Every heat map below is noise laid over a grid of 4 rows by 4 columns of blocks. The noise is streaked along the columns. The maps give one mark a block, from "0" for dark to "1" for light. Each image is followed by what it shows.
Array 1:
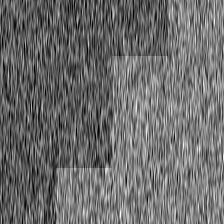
0001
0011
0011
0111
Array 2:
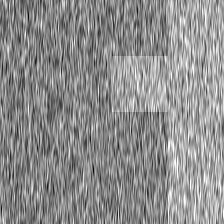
0001
0011
0001
0001
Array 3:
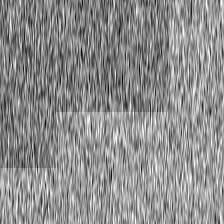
0001
0001
0111
1111
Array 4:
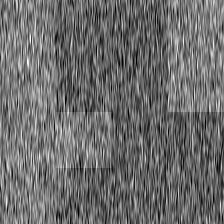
1001
1001
1100
1000
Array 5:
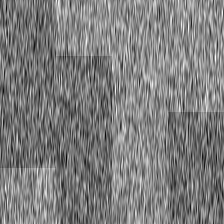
0111
0011
0010
1010
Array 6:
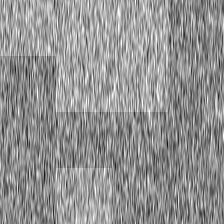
1110
0110
0000
0100
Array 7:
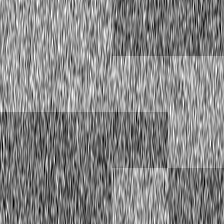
1100
1111
0001
0010
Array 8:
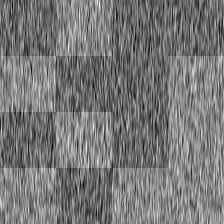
0100
1001
0101
1011
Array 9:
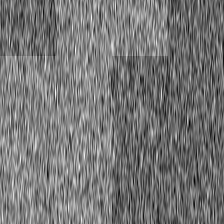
0110
1100
1100
1100
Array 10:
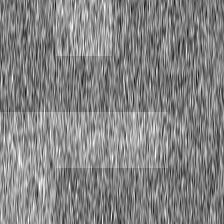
0100
0000
1110
1000
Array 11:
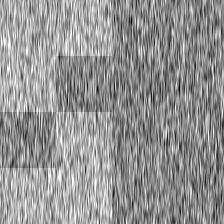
1100
1000
0100
1100
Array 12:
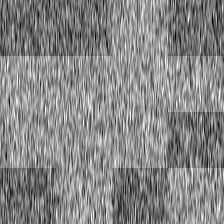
0010
1111
1110
0101
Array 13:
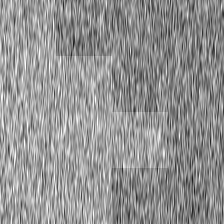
1000
1100
1110
1100
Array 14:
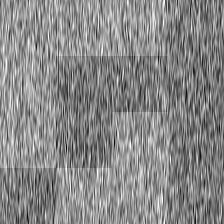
1110
1000
1010
0110
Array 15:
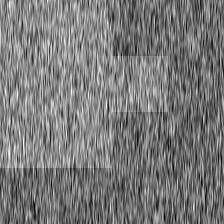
1100
1110
1100
0000
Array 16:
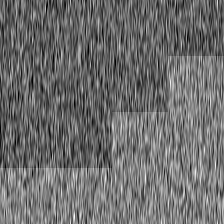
0000
0001
0011
1111
